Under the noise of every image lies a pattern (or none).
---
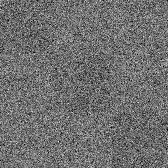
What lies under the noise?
blocks along the diagonal
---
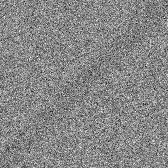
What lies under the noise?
a diagonal band
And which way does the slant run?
bottom left to top right
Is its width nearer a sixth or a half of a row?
a sixth
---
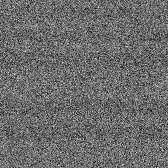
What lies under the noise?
bands of rows
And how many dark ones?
5
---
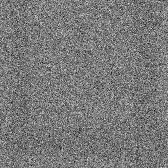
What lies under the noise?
bands of rows crossing bands of columns
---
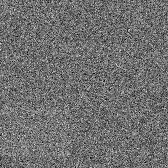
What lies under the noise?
one block
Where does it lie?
bottom left
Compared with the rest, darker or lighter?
lighter
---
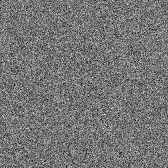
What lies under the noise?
only noise
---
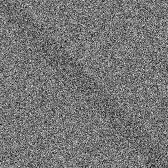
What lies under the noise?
a diagonal band
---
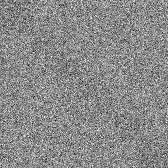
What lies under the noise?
blocks along the diagonal
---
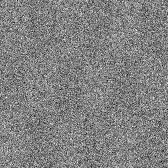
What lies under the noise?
a checkerboard
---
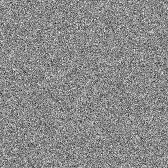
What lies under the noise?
only noise
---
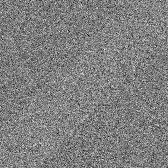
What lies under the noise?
a diagonal band
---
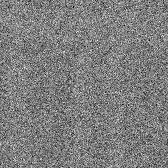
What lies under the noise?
bands of rows crossing bands of columns
